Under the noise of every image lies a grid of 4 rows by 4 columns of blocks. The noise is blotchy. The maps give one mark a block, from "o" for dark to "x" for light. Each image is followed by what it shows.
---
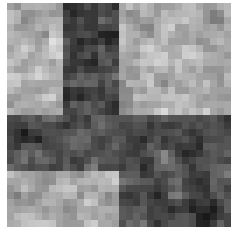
xoxx
xoxx
oooo
xxoo
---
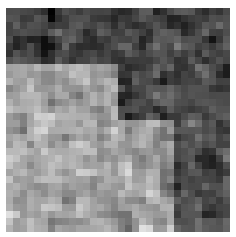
oooo
xxoo
xxxo
xxxo
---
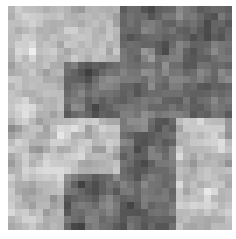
xxoo
xooo
xxox
xoox
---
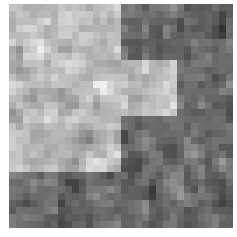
xxoo
xxxo
xxoo
oooo
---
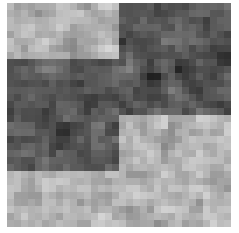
xxoo
oooo
ooxx
xxxx
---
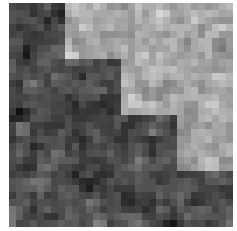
oxxx
ooxx
ooox
oooo
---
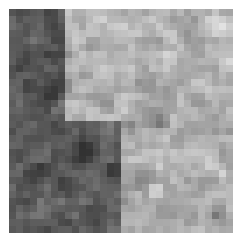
oxxx
oxxx
ooxx
ooxx
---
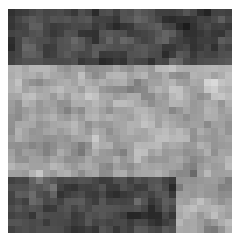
oooo
xxxx
xxxx
ooox
